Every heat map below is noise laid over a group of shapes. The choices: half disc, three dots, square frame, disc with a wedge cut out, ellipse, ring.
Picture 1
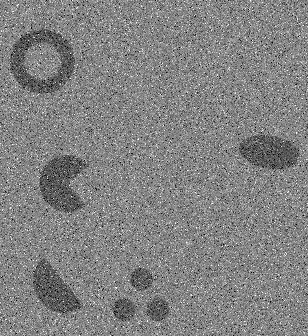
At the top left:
ring
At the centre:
nothing
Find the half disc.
bottom left
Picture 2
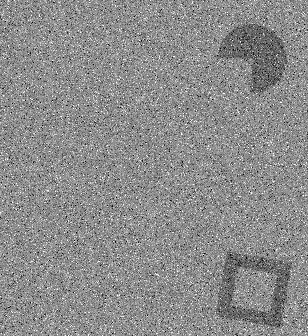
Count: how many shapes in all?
2
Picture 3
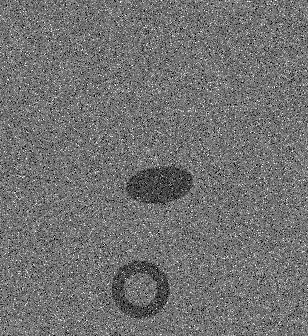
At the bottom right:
nothing
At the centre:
ellipse
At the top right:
nothing
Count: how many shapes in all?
2
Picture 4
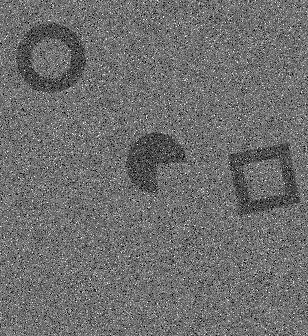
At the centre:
disc with a wedge cut out
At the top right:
nothing
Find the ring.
top left
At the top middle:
nothing
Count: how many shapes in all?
3
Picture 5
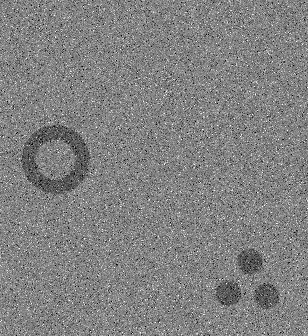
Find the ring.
middle left
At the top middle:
nothing
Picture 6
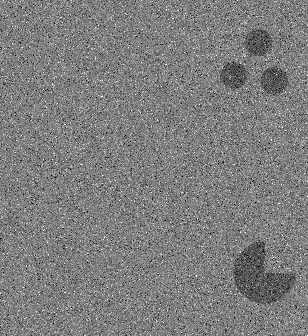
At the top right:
three dots
